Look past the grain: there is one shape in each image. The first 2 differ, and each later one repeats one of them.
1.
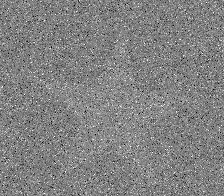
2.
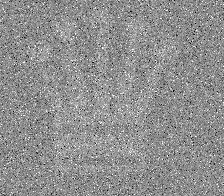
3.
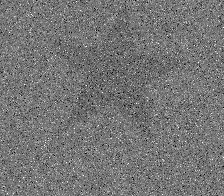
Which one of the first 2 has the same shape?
1
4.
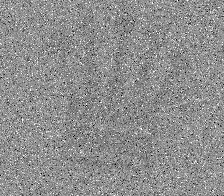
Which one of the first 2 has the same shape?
2
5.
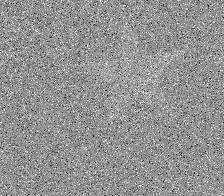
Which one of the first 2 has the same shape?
1
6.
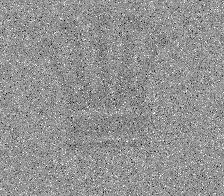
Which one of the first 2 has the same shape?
2
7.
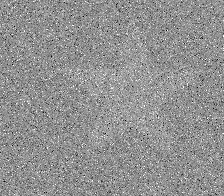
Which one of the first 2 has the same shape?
1
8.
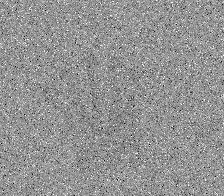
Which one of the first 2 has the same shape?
2
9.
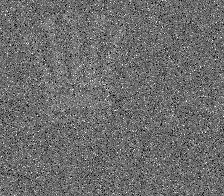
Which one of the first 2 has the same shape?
2
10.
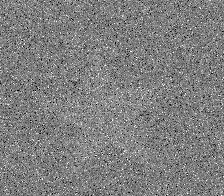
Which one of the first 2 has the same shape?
1
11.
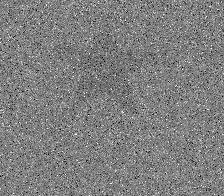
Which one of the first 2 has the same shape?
1
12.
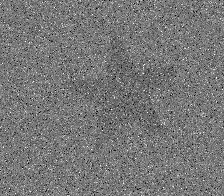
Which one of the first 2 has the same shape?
1
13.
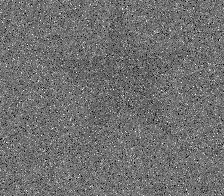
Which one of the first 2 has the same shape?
1
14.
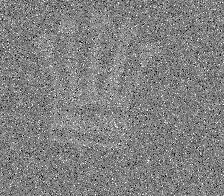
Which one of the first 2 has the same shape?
2
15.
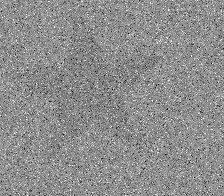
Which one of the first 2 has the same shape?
1
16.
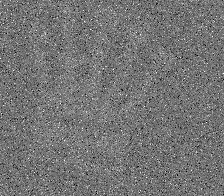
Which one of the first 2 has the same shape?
2
